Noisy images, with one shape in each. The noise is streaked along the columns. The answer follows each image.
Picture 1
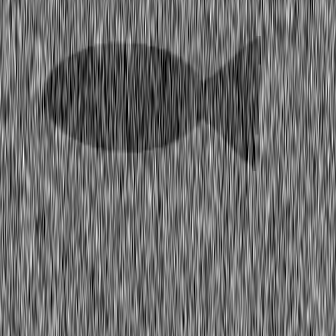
dark fish
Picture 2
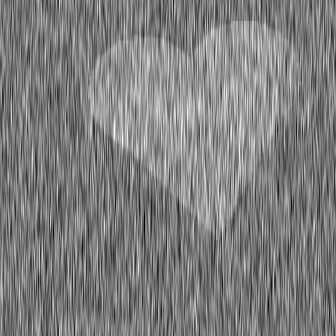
light heart
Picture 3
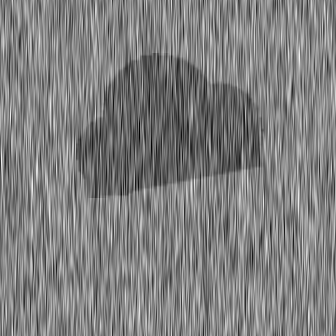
dark cloud
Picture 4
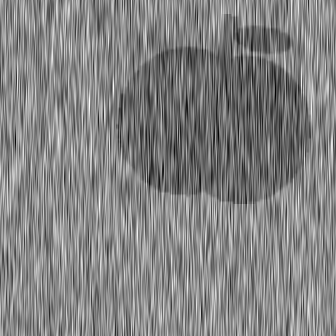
dark apple
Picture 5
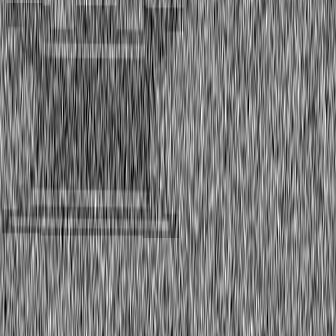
dark chess rook
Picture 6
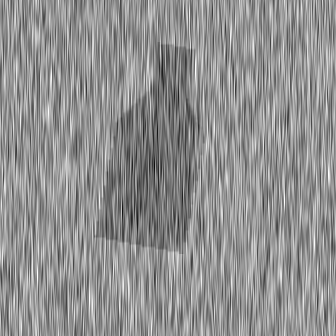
dark bottle
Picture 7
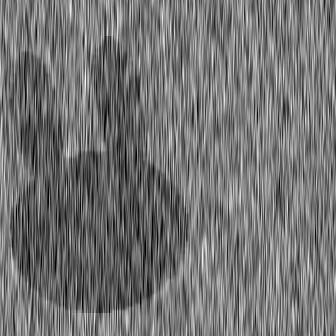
dark rabbit's head
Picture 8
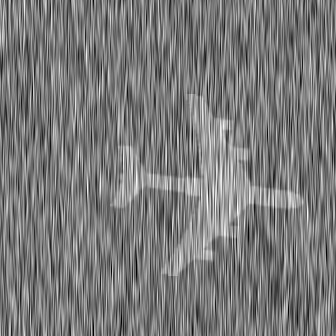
light airplane
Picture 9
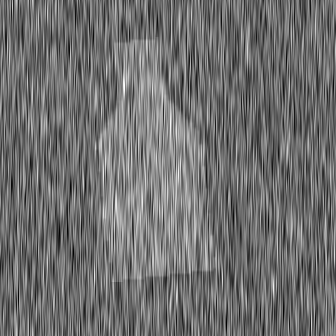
light bottle
